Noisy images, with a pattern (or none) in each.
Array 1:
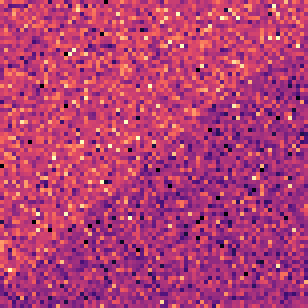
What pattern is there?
a sharp edge
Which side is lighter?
top left
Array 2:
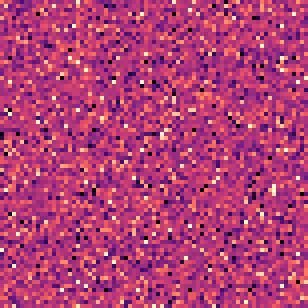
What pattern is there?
only noise
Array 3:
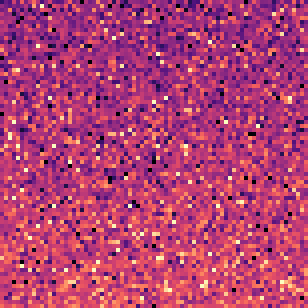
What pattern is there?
a smooth slope
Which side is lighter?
bottom
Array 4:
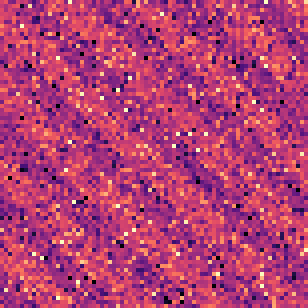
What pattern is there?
diagonal stripes
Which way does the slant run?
top left to bottom right
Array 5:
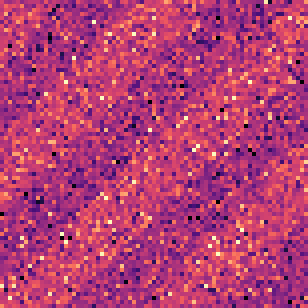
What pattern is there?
diagonal stripes
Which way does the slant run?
bottom left to top right
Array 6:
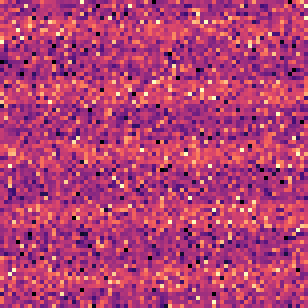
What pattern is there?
horizontal stripes
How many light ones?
5
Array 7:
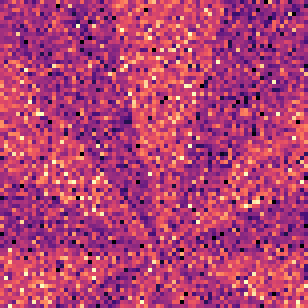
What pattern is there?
spokes from one point
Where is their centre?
bottom middle
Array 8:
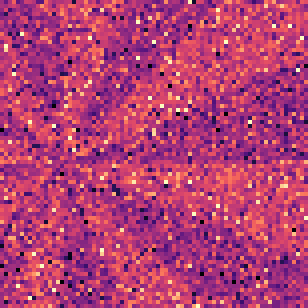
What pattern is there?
spokes from one point
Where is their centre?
middle left
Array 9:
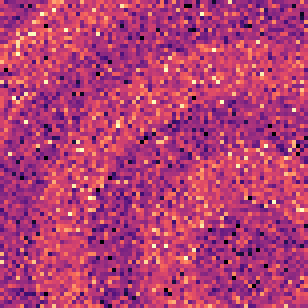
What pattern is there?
rings round one point
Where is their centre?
bottom right
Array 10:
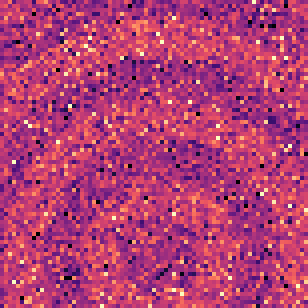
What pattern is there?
rings round one point
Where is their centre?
bottom middle
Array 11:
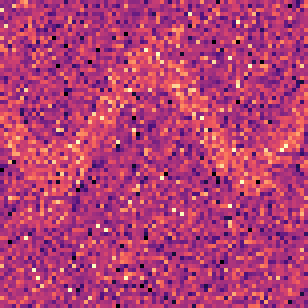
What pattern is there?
a wavy band
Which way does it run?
left to right
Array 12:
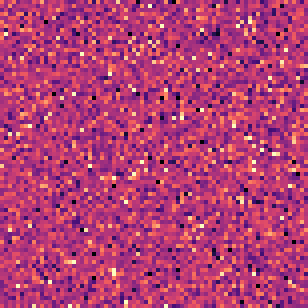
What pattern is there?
only noise
